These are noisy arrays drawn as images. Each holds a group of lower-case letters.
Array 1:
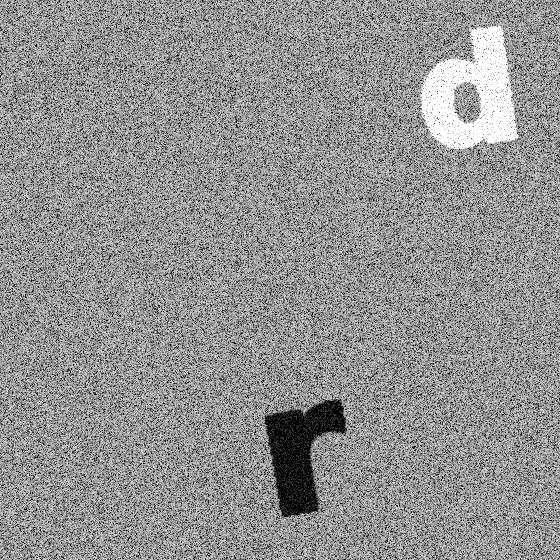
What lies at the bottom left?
nothing
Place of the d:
top right
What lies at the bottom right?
nothing
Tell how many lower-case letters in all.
2
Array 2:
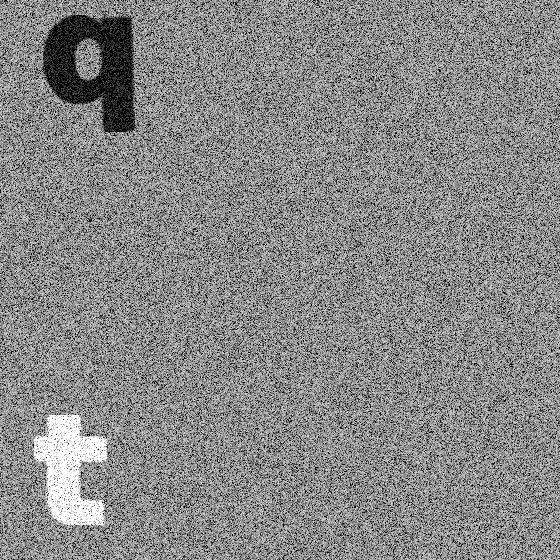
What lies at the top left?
q
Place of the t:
bottom left
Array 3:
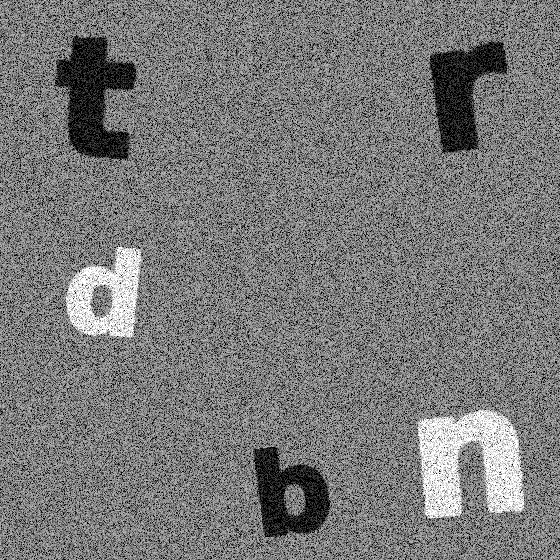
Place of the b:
bottom middle
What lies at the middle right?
nothing
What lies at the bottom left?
nothing
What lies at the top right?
r
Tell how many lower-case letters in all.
5
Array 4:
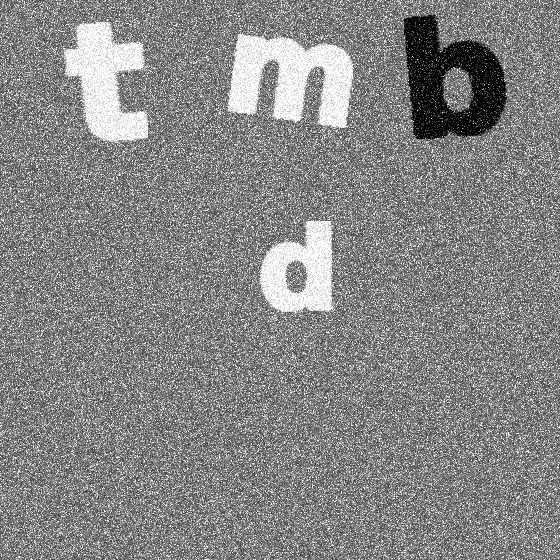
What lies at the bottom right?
nothing
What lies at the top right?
b
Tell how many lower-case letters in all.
4
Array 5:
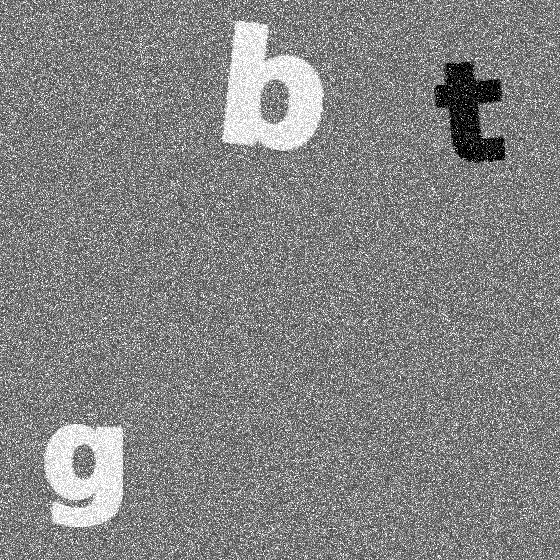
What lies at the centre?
nothing
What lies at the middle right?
nothing
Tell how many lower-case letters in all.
3
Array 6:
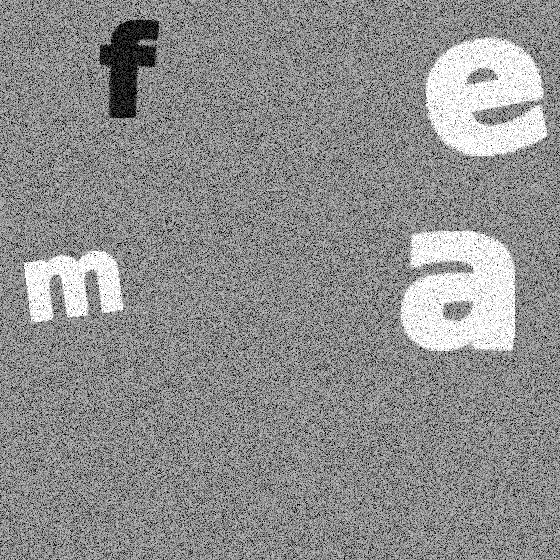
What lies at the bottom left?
nothing
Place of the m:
middle left
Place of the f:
top left
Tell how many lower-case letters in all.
4
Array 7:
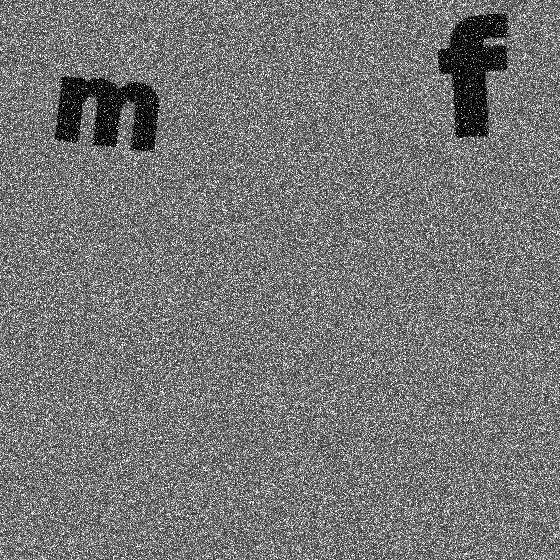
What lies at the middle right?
nothing
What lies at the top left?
m
